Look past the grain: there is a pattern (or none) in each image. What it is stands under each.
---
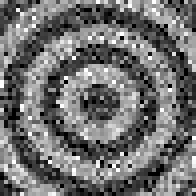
rings round one point
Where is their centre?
centre
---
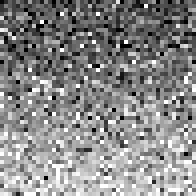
a smooth slope
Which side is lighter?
bottom
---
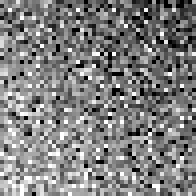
a smooth slope
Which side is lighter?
bottom left
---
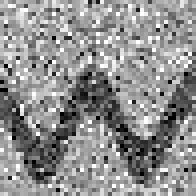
a wavy band
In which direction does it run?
left to right
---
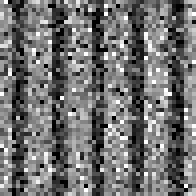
vertical stripes
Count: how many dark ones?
5
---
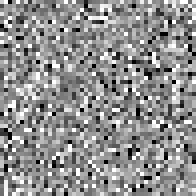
only noise
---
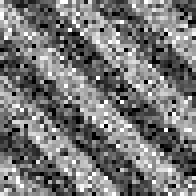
diagonal stripes
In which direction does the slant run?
top left to bottom right
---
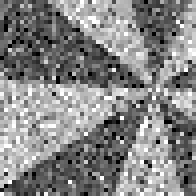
spokes from one point
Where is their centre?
middle right
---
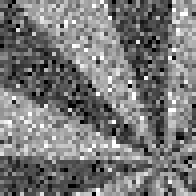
spokes from one point
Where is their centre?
bottom right
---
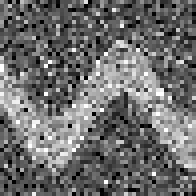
a wavy band
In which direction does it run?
left to right
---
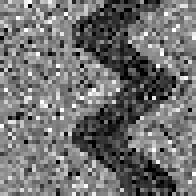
a wavy band
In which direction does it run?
top to bottom
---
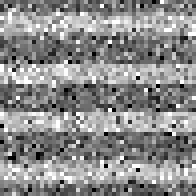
horizontal stripes
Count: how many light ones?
4
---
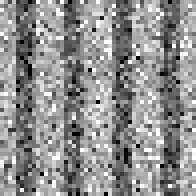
vertical stripes
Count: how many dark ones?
4
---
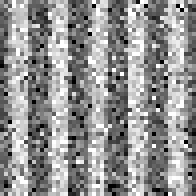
vertical stripes
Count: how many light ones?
5
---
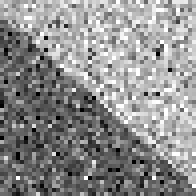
a sharp edge
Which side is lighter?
top right
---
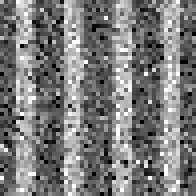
vertical stripes
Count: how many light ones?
4
